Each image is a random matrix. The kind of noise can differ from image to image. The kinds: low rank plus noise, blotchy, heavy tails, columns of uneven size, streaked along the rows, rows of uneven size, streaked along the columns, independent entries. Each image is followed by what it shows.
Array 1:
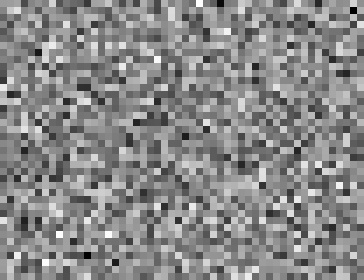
independent entries
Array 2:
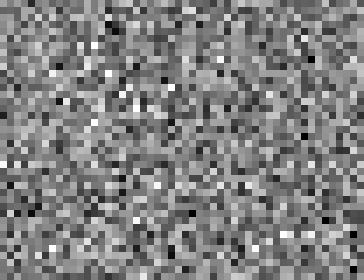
low rank plus noise
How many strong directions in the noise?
five to eight
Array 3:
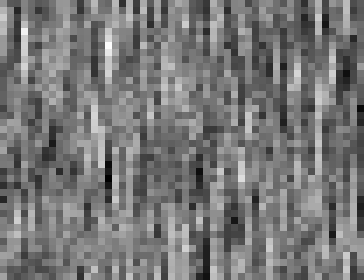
streaked along the columns
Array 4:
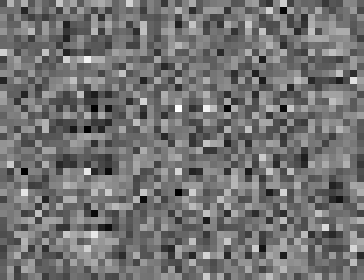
low rank plus noise
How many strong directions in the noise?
two
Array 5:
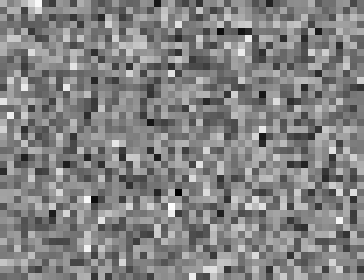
independent entries
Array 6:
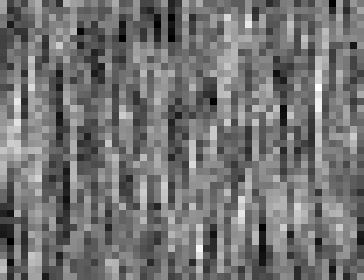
streaked along the columns
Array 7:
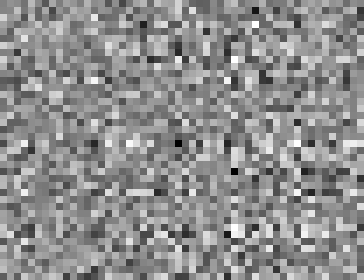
low rank plus noise
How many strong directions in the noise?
three or four
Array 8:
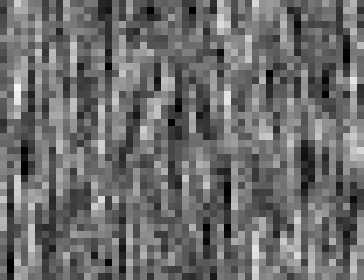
streaked along the columns
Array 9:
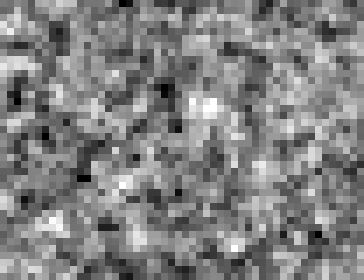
blotchy
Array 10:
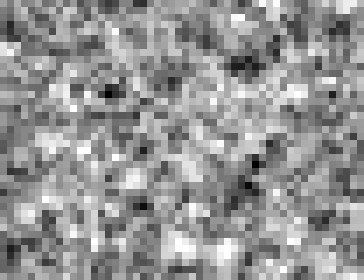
blotchy
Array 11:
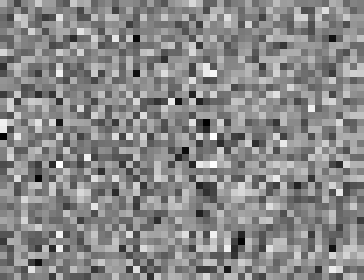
low rank plus noise
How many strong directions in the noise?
one
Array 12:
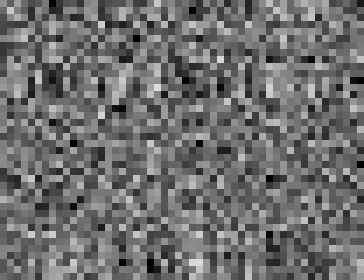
low rank plus noise
